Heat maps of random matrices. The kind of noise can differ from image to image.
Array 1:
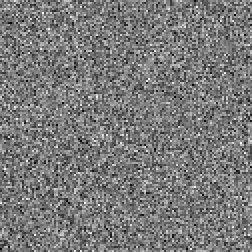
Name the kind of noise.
independent entries
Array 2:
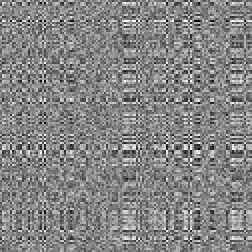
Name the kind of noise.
low rank plus noise
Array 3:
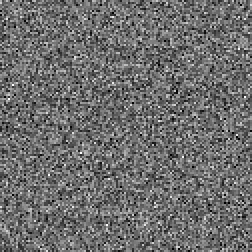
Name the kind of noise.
independent entries
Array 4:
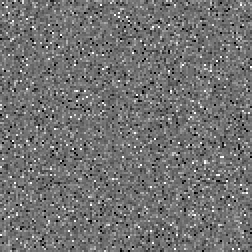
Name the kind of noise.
heavy tails
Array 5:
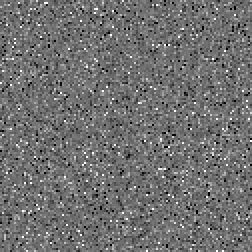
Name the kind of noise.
heavy tails
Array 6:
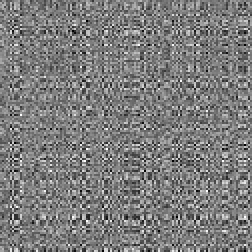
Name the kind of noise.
low rank plus noise
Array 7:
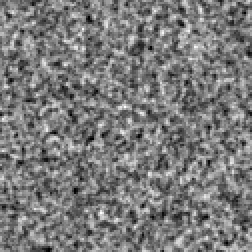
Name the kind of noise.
blotchy
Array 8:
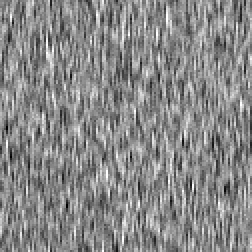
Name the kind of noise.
streaked along the columns
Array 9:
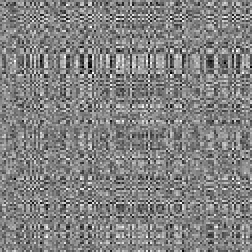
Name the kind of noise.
low rank plus noise
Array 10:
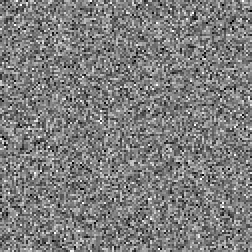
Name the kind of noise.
independent entries
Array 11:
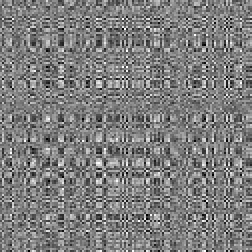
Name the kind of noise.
low rank plus noise
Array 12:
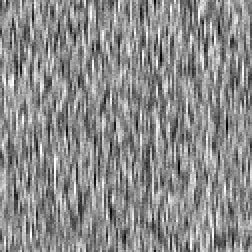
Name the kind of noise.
streaked along the columns
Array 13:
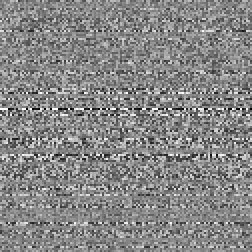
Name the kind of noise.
rows of uneven size
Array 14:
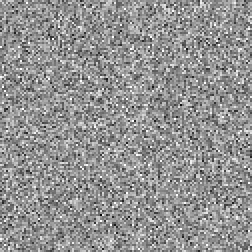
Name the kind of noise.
independent entries
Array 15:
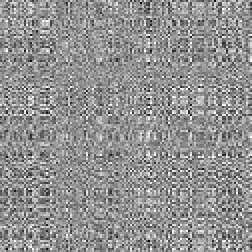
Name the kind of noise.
low rank plus noise
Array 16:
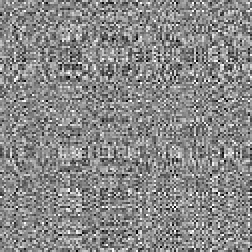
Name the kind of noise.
low rank plus noise
